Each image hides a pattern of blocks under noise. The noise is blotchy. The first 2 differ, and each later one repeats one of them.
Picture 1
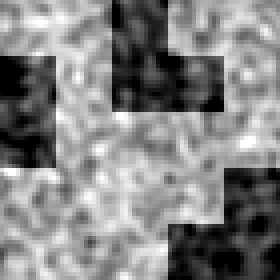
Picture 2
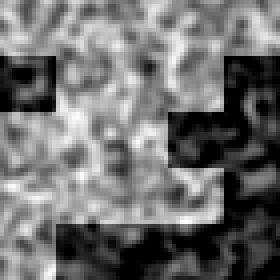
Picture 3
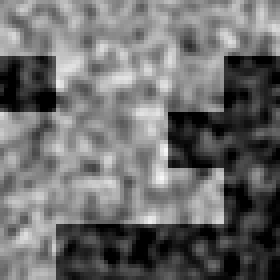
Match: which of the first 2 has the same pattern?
2
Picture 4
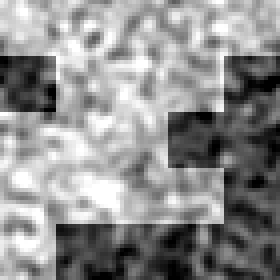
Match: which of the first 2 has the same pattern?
2
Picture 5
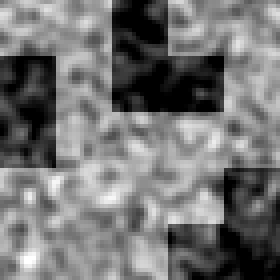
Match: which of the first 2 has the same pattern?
1
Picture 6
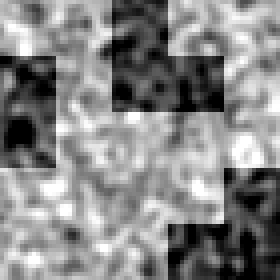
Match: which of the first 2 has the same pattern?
1
